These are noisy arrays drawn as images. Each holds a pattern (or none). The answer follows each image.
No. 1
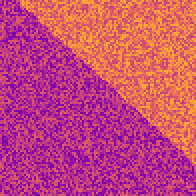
a sharp edge
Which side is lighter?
top right
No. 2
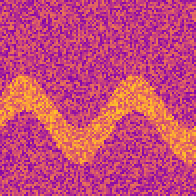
a wavy band
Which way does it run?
left to right
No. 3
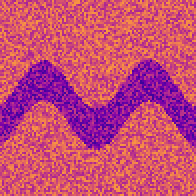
a wavy band
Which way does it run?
left to right
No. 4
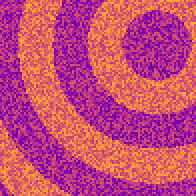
rings round one point
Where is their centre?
top right
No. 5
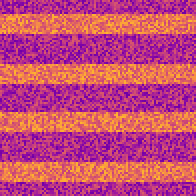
horizontal stripes
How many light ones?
4
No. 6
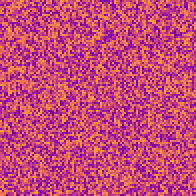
only noise
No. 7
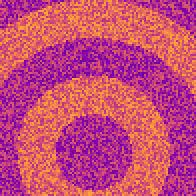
rings round one point
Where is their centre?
bottom middle
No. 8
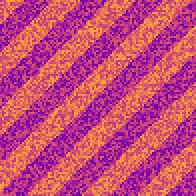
diagonal stripes
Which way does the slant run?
bottom left to top right
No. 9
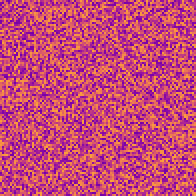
only noise
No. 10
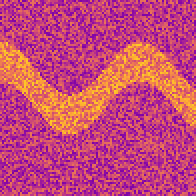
a wavy band
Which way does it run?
left to right
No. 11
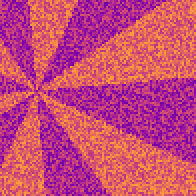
spokes from one point
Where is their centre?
middle left
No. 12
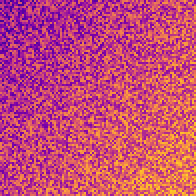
a smooth slope
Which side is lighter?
bottom right
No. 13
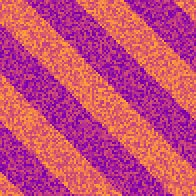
diagonal stripes
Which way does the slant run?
top left to bottom right
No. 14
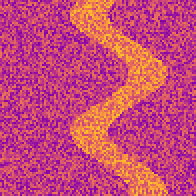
a wavy band
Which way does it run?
top to bottom
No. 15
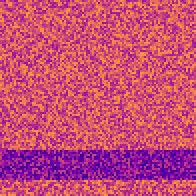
one horizontal stripe
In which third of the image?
bottom
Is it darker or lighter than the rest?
darker
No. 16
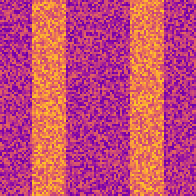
vertical stripes
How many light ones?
2
